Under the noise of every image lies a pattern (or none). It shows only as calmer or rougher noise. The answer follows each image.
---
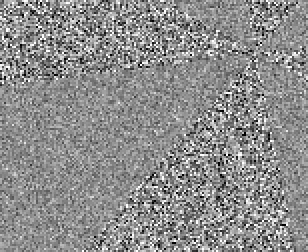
spokes from one point
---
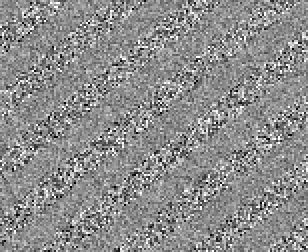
diagonal stripes
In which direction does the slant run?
bottom left to top right
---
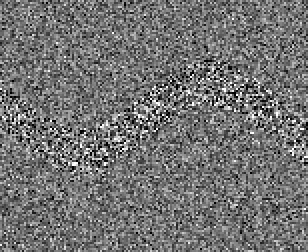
a wavy band
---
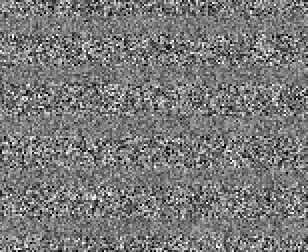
horizontal stripes
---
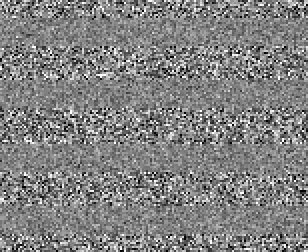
horizontal stripes
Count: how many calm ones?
4
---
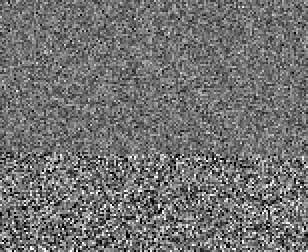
a sharp edge
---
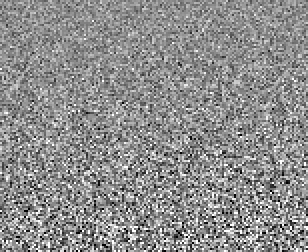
a smooth slope
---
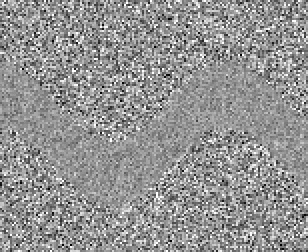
a wavy band
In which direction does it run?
left to right
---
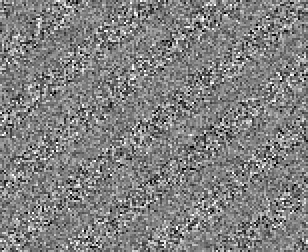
diagonal stripes
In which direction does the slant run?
bottom left to top right
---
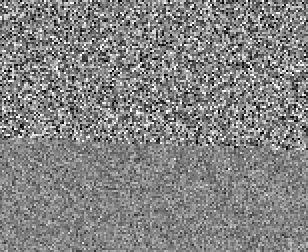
a sharp edge
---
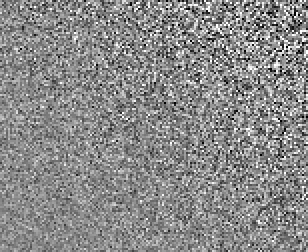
a smooth slope
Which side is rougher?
top right
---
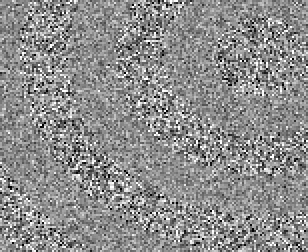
rings round one point
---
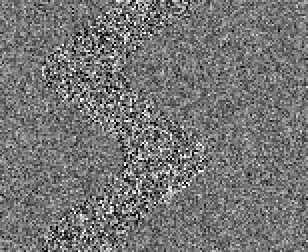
a wavy band
